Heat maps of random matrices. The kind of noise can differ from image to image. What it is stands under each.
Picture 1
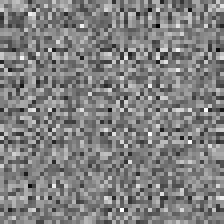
low rank plus noise
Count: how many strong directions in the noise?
one
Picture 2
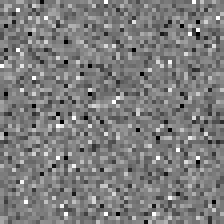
heavy tails
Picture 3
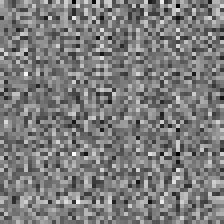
low rank plus noise
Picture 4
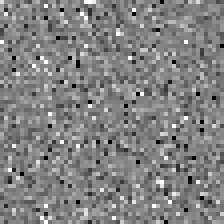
heavy tails
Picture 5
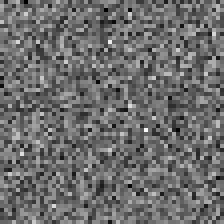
independent entries
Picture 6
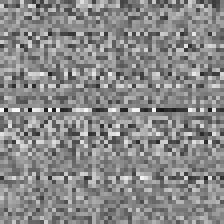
rows of uneven size
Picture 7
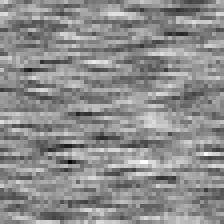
streaked along the rows
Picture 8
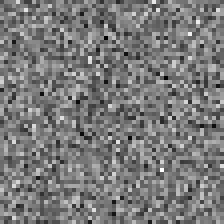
independent entries
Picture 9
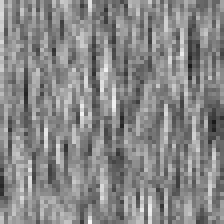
streaked along the columns
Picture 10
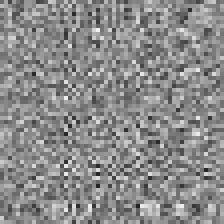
low rank plus noise
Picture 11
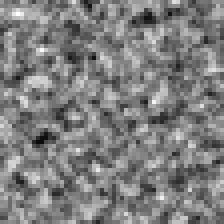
blotchy
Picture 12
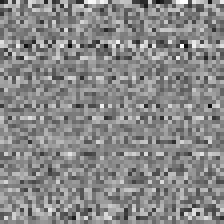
rows of uneven size
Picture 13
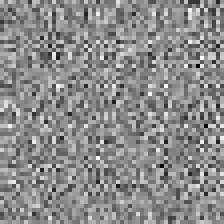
low rank plus noise
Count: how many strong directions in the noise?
one
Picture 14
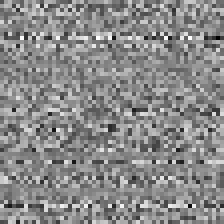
rows of uneven size
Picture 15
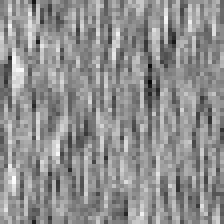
streaked along the columns
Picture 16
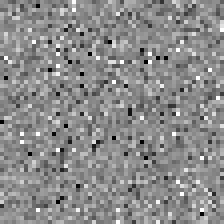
heavy tails
